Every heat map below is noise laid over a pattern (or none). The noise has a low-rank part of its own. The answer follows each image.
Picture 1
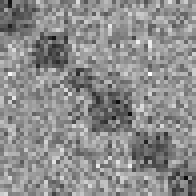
blocks along the diagonal
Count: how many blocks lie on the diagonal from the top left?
6
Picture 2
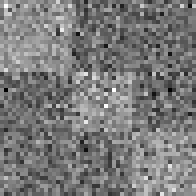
blocks along the diagonal
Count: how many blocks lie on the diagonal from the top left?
3
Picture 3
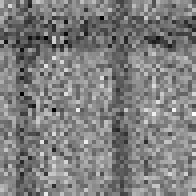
bands of rows crossing bands of columns
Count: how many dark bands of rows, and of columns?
1 and 2
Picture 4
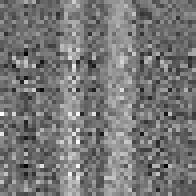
bands of columns
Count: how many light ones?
2
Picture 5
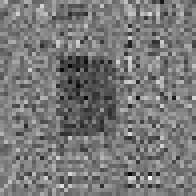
one block
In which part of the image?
centre
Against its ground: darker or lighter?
darker
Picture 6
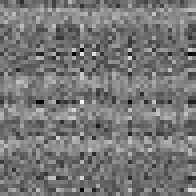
bands of rows
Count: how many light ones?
4
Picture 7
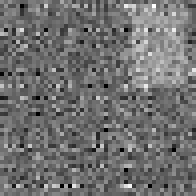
one block
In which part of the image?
top right
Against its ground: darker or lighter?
lighter
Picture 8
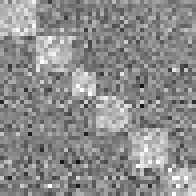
blocks along the diagonal
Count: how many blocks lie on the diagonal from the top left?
6
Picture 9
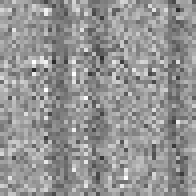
bands of columns
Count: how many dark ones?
3
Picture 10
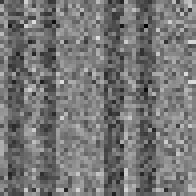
bands of columns
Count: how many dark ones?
4
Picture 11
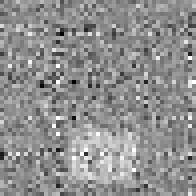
one block
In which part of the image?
bottom middle
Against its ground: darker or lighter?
lighter
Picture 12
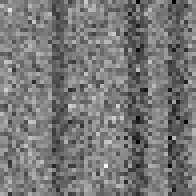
bands of columns
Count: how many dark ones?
3
